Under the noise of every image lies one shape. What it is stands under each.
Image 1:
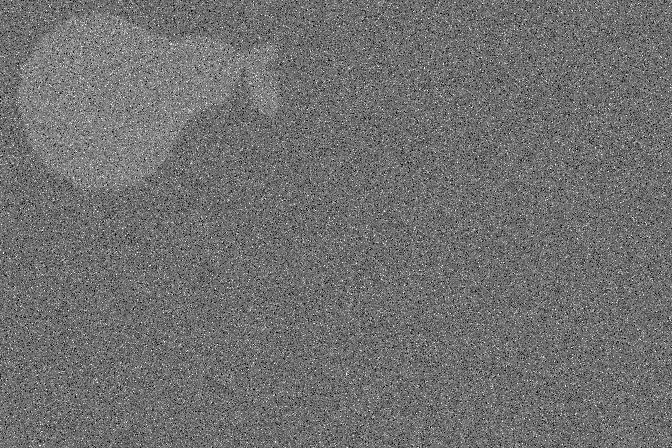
pear
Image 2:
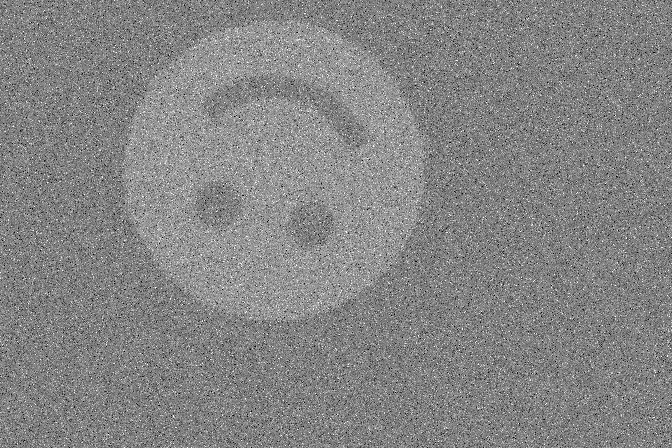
smiling face
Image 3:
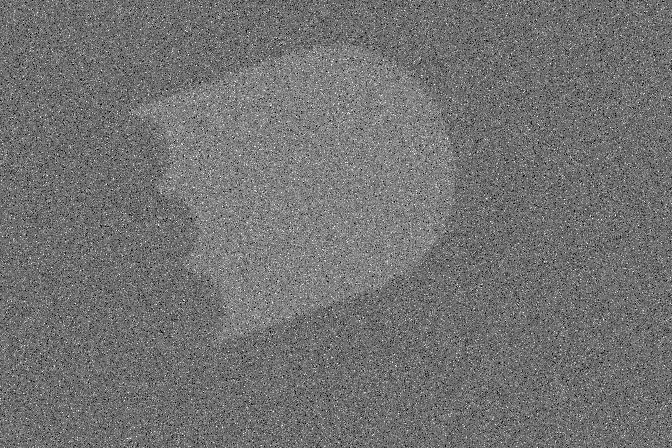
ghost
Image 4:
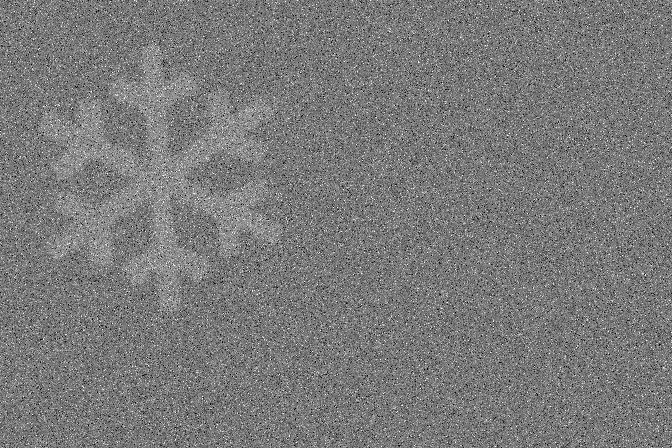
snowflake
